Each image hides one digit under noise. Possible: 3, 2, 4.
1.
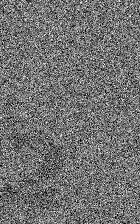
2
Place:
bottom left
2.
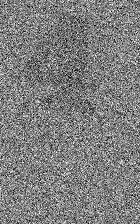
4
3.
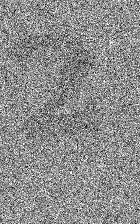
2
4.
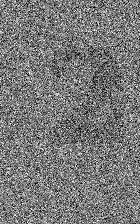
2
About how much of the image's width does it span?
half
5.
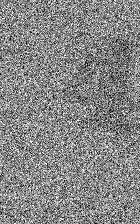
4
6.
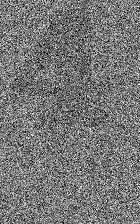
4
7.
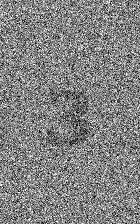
3
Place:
centre
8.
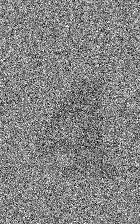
4
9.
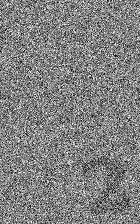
2
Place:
bottom right
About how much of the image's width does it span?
a third
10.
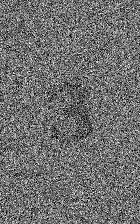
3
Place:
centre
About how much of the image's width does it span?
a third
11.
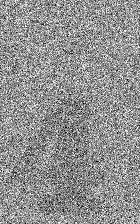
4
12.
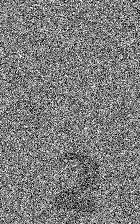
2
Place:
bottom middle
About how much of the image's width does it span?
a third
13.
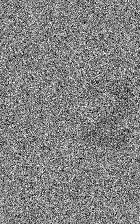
2
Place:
middle right
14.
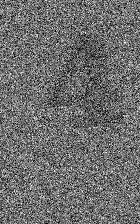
4
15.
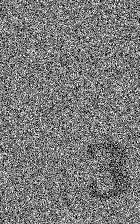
3
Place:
bottom right
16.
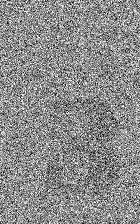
3
